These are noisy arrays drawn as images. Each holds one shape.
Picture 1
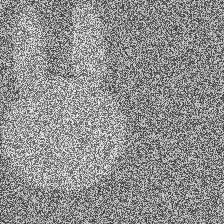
rabbit's head
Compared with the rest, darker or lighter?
lighter
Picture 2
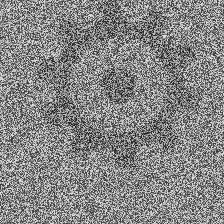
gear
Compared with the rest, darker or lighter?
darker
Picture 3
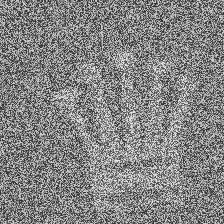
chess queen
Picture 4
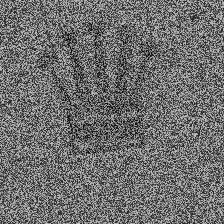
chess queen
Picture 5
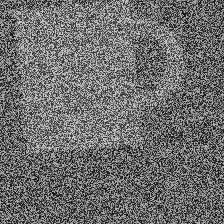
cup
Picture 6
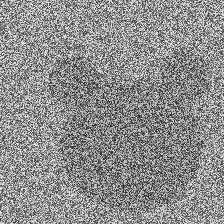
bear's head
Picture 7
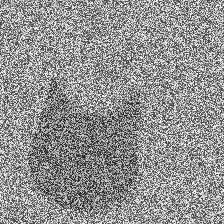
cat's head
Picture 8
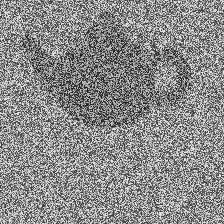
teapot
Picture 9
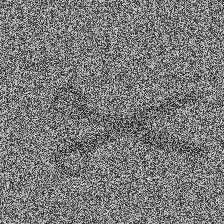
pair of scissors
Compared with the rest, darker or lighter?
darker
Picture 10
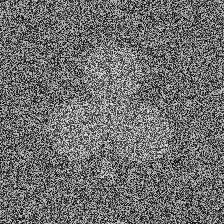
club
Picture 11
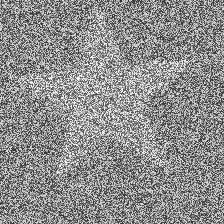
star
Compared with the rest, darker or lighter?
lighter
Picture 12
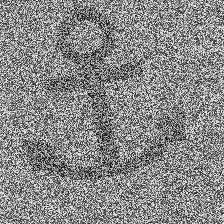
anchor
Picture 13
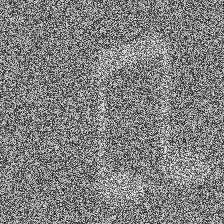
pair of musical notes
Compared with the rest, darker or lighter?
lighter
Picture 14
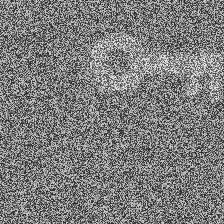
key
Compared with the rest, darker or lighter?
lighter
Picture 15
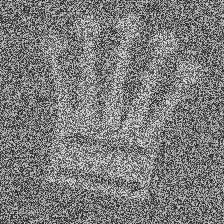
chess queen
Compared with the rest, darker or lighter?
lighter
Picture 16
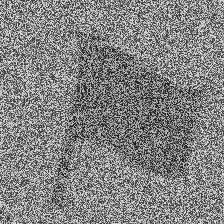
flag
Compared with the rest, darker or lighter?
darker
